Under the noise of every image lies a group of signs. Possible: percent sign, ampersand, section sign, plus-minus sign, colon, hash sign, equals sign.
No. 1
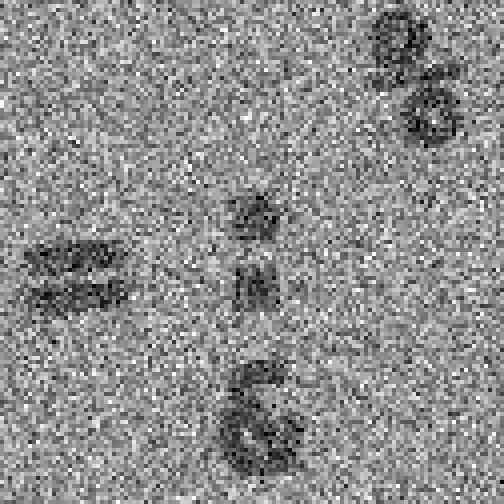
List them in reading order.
top right: percent sign; middle left: equals sign; centre: colon; bottom middle: ampersand
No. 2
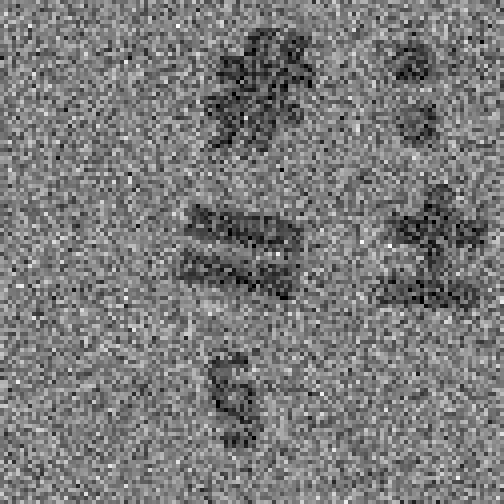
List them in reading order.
top middle: hash sign; top right: colon; centre: equals sign; middle right: plus-minus sign; bottom middle: section sign
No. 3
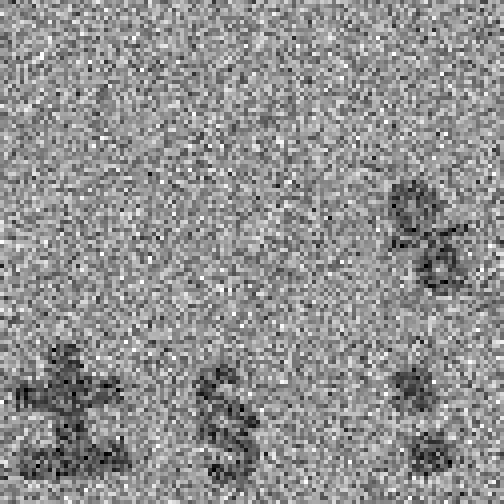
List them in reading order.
middle right: percent sign; bottom left: plus-minus sign; bottom middle: section sign; bottom right: colon
